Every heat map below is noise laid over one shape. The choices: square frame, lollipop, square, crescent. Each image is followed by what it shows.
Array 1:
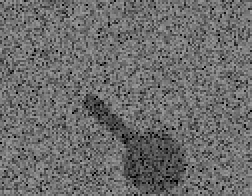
lollipop
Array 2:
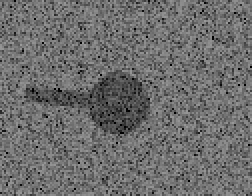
lollipop
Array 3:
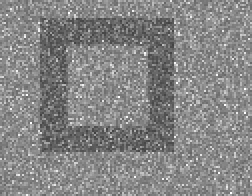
square frame
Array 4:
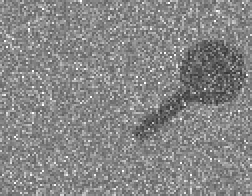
lollipop
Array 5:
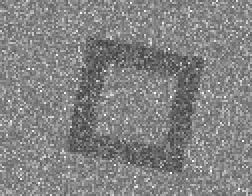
square frame
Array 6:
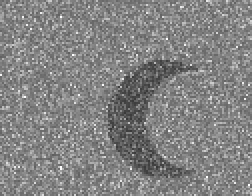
crescent
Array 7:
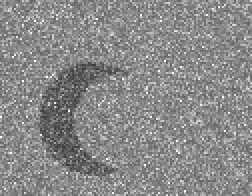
crescent
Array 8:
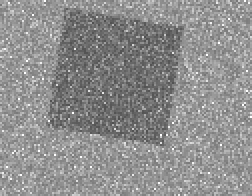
square
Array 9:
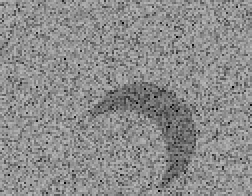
crescent
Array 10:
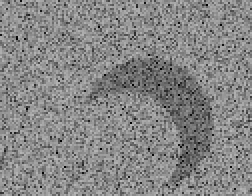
crescent
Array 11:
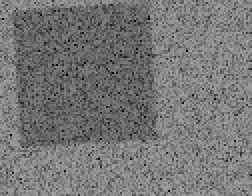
square
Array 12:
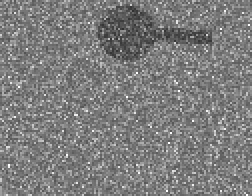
lollipop
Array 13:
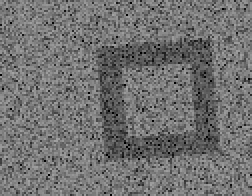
square frame
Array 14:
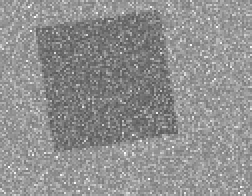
square
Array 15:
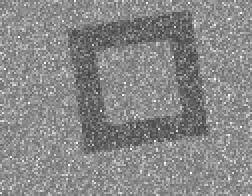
square frame
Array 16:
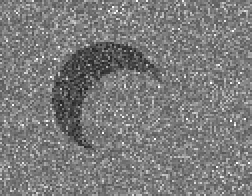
crescent
